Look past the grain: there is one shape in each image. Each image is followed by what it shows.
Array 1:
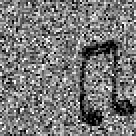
pair of musical notes
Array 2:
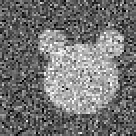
bear's head
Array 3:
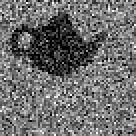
teapot
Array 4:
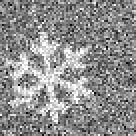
snowflake
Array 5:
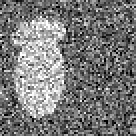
footprint
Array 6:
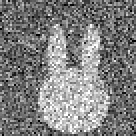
rabbit's head
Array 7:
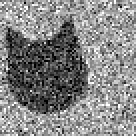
cat's head
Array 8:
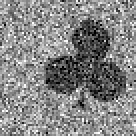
club
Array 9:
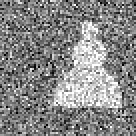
chess pawn
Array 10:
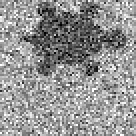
turtle
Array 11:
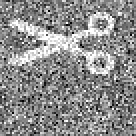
pair of scissors
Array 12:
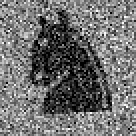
chess knight
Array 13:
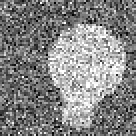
light bulb
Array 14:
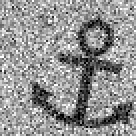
anchor
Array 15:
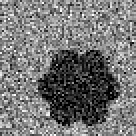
flower
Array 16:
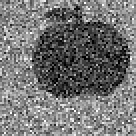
apple
